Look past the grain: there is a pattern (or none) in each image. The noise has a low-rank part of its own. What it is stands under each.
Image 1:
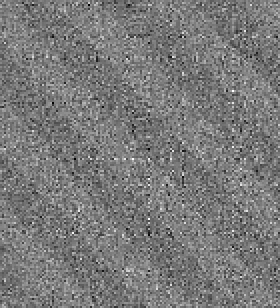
diagonal stripes
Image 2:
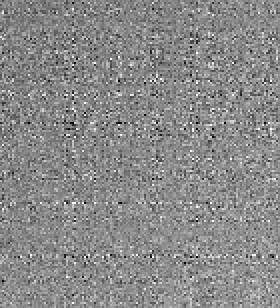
a smooth slope
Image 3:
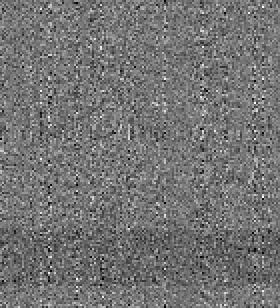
one horizontal stripe
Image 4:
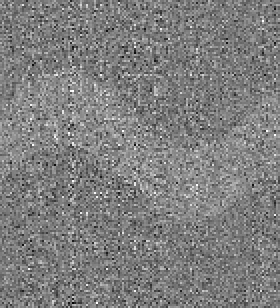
a wavy band
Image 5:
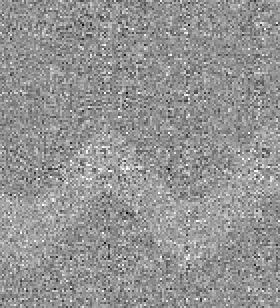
a wavy band
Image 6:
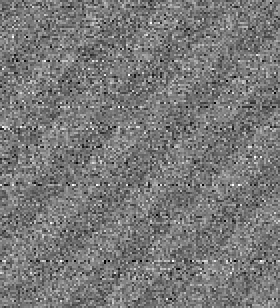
diagonal stripes
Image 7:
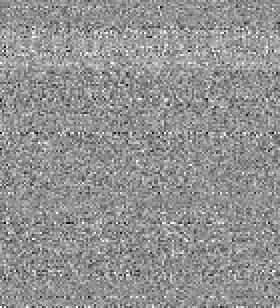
one horizontal stripe
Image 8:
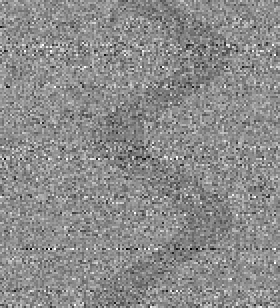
a wavy band
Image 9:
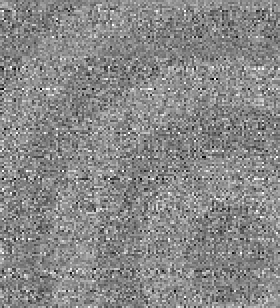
rings round one point
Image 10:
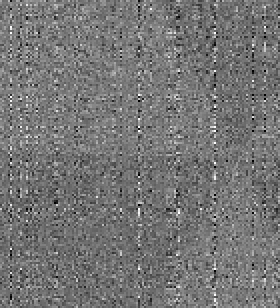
spokes from one point
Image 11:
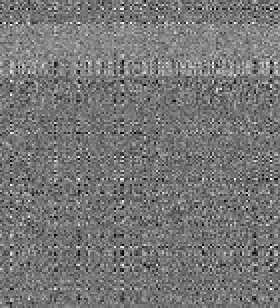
one horizontal stripe
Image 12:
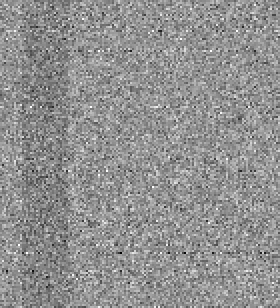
one vertical stripe
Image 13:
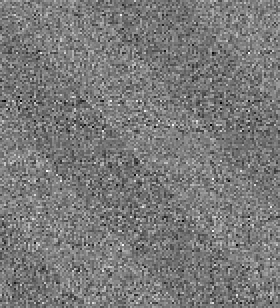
diagonal stripes
